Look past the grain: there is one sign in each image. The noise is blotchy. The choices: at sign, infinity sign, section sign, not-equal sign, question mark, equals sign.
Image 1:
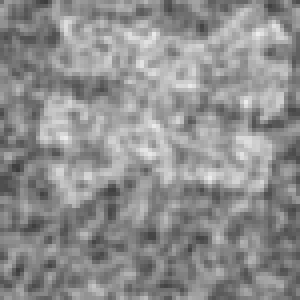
not-equal sign
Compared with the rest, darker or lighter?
lighter
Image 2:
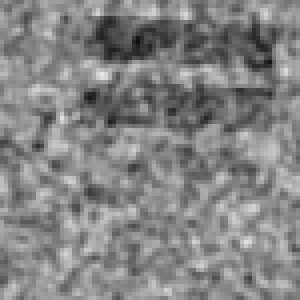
equals sign
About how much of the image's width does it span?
two thirds
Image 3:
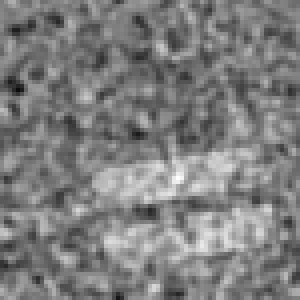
equals sign
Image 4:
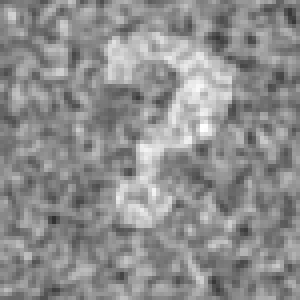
question mark
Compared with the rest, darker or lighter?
lighter
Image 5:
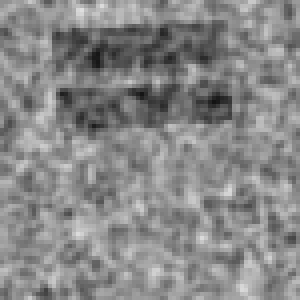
equals sign
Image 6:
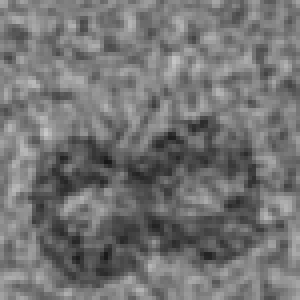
infinity sign
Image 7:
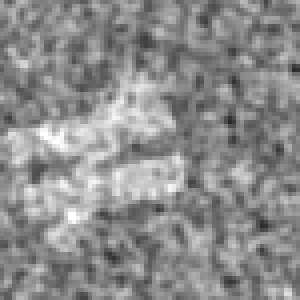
not-equal sign
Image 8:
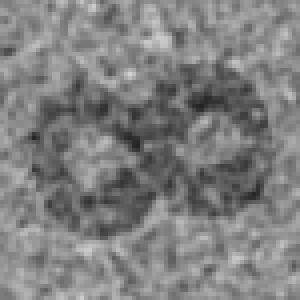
infinity sign
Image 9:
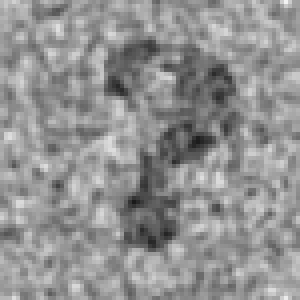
question mark
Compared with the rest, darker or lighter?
darker
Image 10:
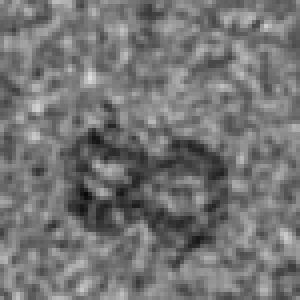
infinity sign
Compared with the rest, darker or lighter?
darker
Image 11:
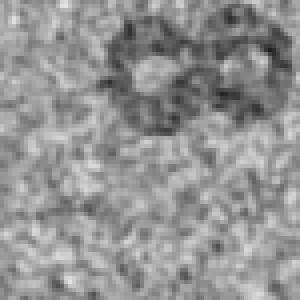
infinity sign
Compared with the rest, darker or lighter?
darker
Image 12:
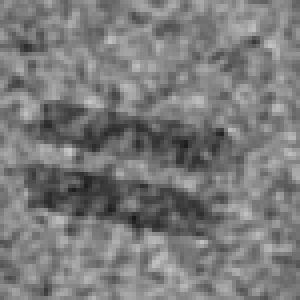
equals sign
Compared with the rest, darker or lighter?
darker
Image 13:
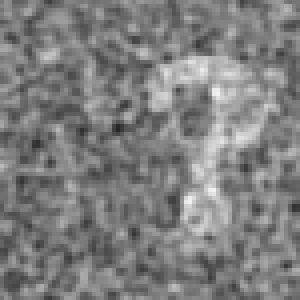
question mark
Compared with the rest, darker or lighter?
lighter
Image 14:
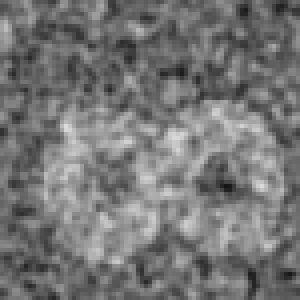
infinity sign
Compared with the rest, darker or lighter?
lighter
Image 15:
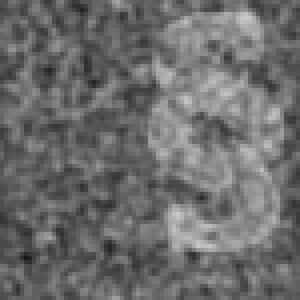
section sign
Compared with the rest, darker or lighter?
lighter
